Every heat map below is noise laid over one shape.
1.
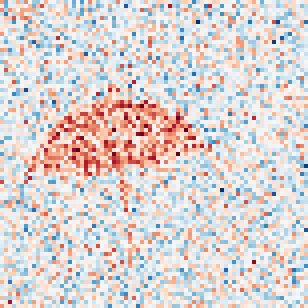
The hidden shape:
umbrella
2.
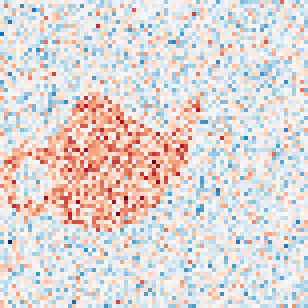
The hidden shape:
teapot
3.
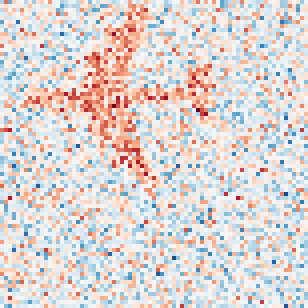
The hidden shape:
airplane
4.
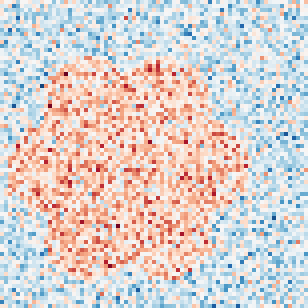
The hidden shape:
flower
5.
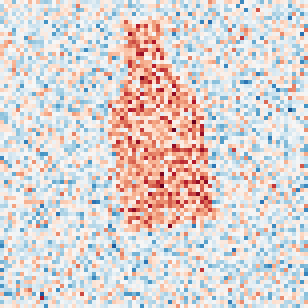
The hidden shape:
bottle
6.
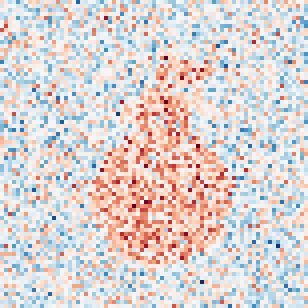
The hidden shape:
pear
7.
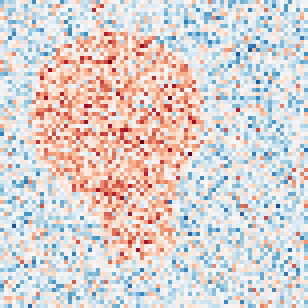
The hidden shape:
light bulb
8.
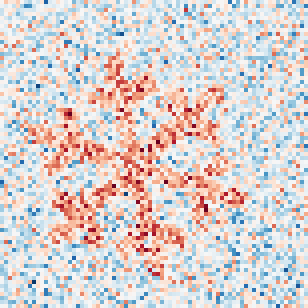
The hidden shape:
snowflake
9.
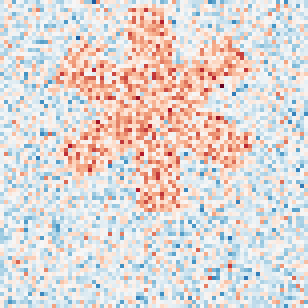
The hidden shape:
asterisk
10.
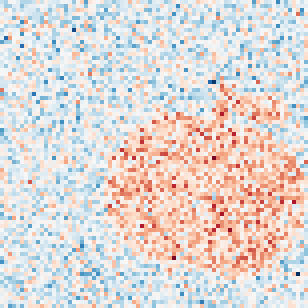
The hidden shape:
apple
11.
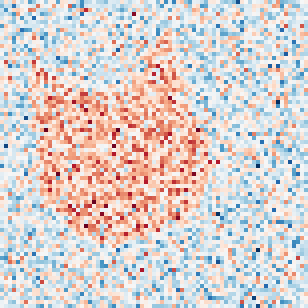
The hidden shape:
cat's head
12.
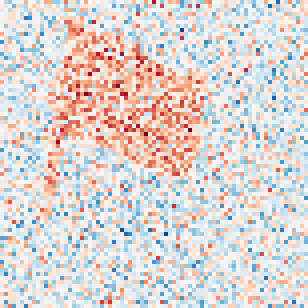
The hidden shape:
flag
